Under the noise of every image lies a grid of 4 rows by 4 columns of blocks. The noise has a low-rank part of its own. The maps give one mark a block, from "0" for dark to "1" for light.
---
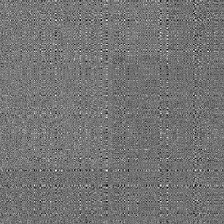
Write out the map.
1110
1100
1100
0000
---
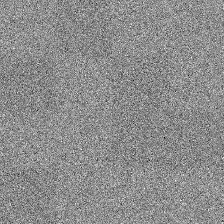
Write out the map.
1011
0101
1100
0111
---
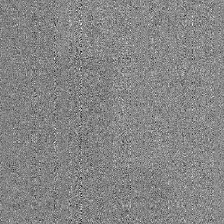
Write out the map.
0111
0011
0011
0001
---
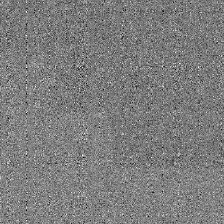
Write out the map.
0000
1000
1100
1111
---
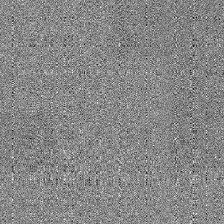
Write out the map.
1100
1110
0110
1111
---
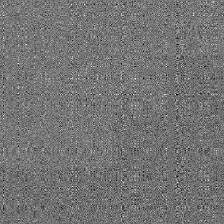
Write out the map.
1111
1110
1100
0000
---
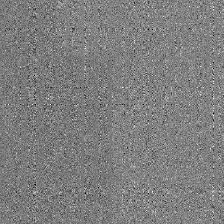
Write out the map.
0111
0011
0011
0011
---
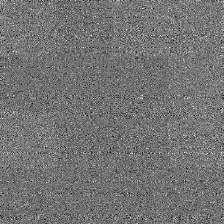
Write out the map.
1011
0001
1001
0000
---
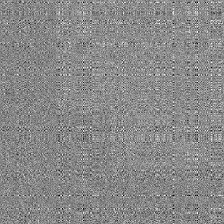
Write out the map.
0111
0111
0011
0000
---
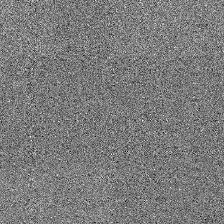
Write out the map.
1011
0000
0000
1100
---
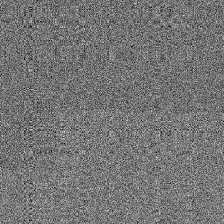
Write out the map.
0000
0000
0111
1111
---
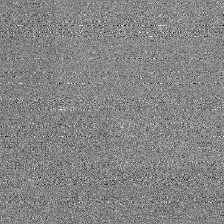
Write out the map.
0111
0111
0011
0000
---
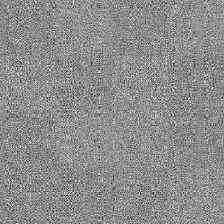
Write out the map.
0101
1010
0110
0001
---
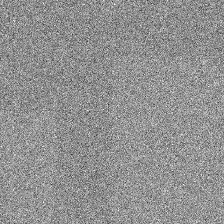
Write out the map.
0000
0011
1011
1011
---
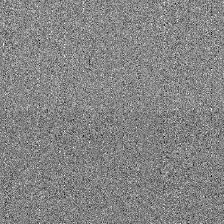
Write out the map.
1111
1111
0000
0000
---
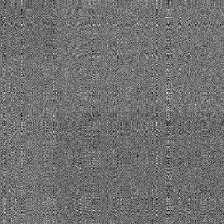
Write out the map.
0111
1111
1000
1000
